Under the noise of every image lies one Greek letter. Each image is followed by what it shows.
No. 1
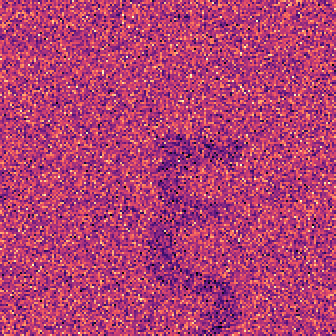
xi
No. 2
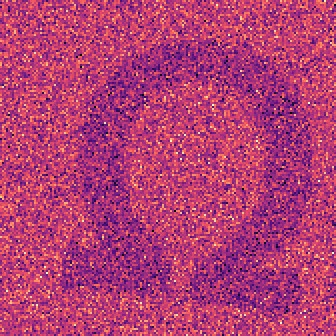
omega
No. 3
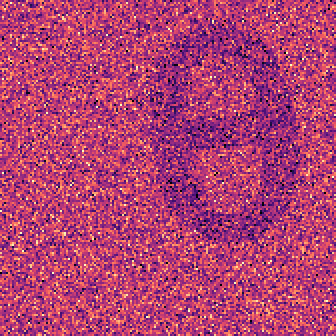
theta
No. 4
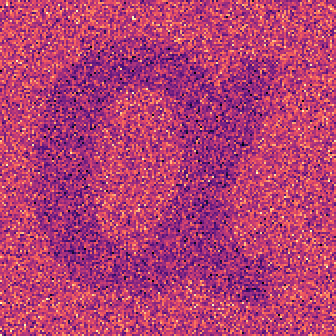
alpha
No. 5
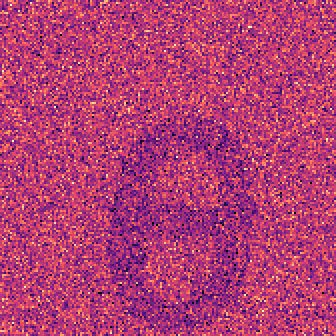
theta
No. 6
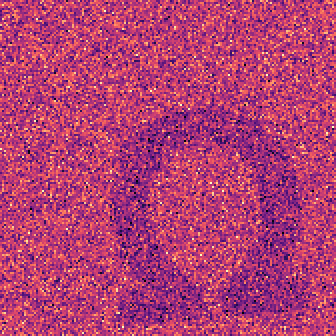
omega
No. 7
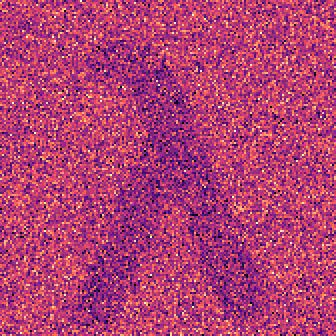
lambda
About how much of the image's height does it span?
nearly all
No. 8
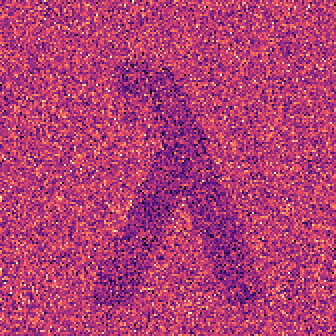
lambda
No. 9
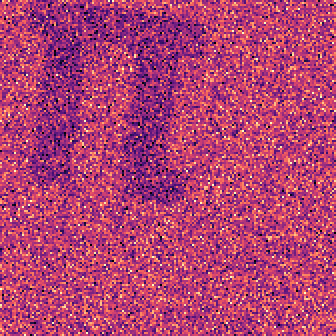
pi
